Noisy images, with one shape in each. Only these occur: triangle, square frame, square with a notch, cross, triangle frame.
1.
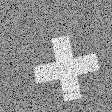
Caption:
light cross
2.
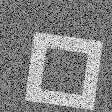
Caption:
light square frame
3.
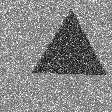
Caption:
dark triangle
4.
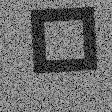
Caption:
dark square frame
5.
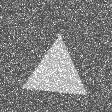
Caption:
light triangle
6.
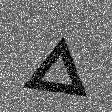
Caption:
dark triangle frame
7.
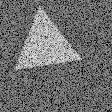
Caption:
light triangle
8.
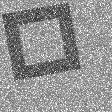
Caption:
dark square frame
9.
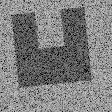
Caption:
dark square with a notch
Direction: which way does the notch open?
up
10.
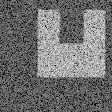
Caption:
light square with a notch
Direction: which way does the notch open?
up
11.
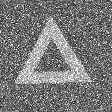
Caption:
light triangle frame
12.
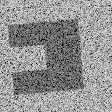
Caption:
dark square with a notch
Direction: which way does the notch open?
left
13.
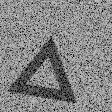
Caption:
dark triangle frame
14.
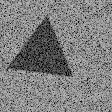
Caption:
dark triangle
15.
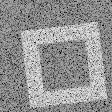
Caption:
light square frame
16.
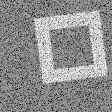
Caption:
light square frame
